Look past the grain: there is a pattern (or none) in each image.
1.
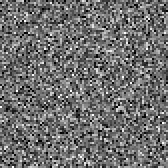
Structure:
only noise
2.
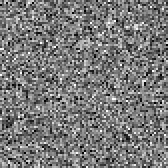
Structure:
only noise
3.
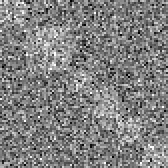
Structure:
blocks along the diagonal
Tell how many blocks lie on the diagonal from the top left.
6
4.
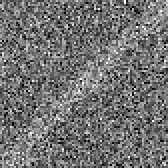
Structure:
a diagonal band
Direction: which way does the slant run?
bottom left to top right
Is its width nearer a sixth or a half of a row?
a sixth
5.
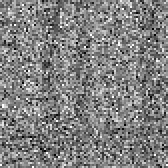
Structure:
bands of rows crossing bands of columns
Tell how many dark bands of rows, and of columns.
1 and 3
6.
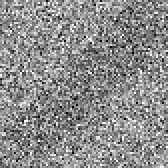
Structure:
a diagonal band
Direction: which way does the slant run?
bottom left to top right
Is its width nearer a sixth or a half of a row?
a half
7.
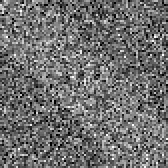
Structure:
a diagonal band
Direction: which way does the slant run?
top left to bottom right
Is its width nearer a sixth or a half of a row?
a half
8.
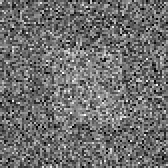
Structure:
one block
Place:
centre
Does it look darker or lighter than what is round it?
lighter
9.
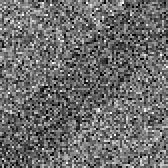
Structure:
a diagonal band
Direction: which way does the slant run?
bottom left to top right
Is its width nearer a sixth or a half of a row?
a half
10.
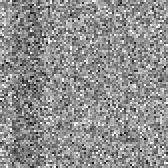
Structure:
one band of columns
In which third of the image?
left
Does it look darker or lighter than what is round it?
darker
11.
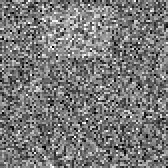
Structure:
one block
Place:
top middle
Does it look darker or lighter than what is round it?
lighter
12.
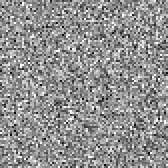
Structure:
only noise
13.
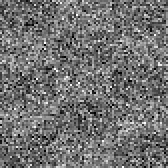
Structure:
a checkerboard
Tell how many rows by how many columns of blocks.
5 by 3
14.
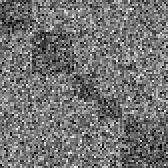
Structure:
blocks along the diagonal
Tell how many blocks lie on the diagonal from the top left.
5
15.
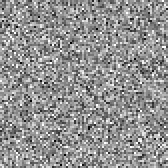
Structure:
only noise
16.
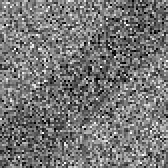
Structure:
a diagonal band
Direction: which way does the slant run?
bottom left to top right
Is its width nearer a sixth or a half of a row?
a half
